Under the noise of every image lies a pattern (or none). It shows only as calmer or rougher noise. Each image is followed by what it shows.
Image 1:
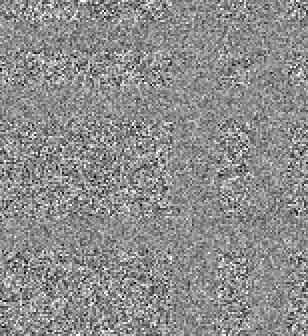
bands of rows crossing bands of columns
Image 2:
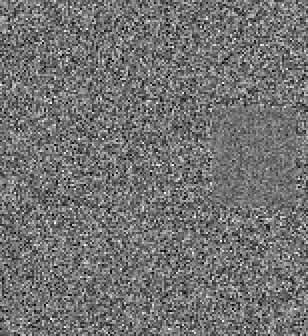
one block
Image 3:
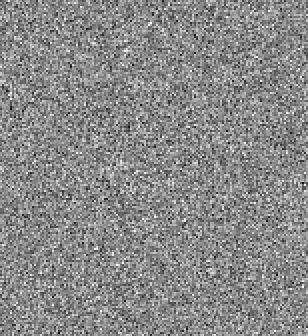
only noise
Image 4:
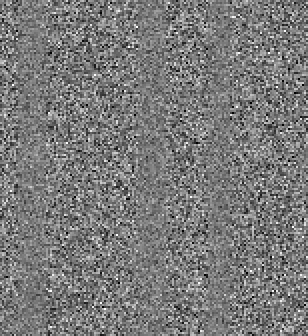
bands of columns
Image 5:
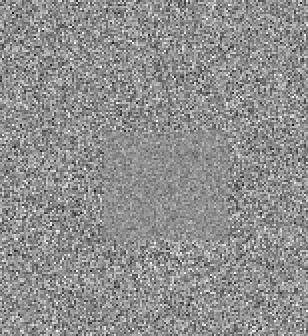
one block
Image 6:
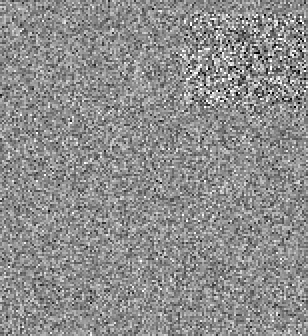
one block
